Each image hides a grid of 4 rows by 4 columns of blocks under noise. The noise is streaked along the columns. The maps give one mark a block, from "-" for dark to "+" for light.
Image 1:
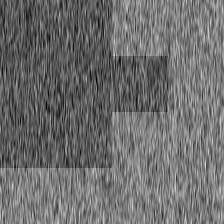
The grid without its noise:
- - + +
- - - +
- - + +
+ + + +
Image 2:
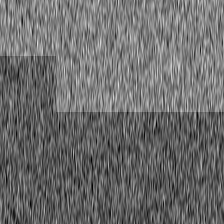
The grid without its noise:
+ + + +
- + + +
- - - -
- - - -
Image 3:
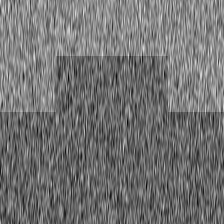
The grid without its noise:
+ + + +
+ - - +
- - - -
- - - -
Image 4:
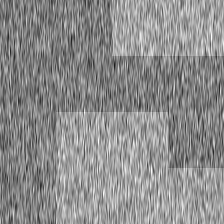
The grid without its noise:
- - + +
- - - -
- + + -
- + + +
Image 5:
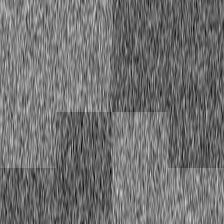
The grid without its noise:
+ + - -
+ + - -
+ - + -
- - + +
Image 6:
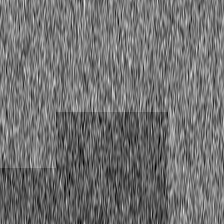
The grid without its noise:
+ + + +
+ + + +
+ - - +
- - - +
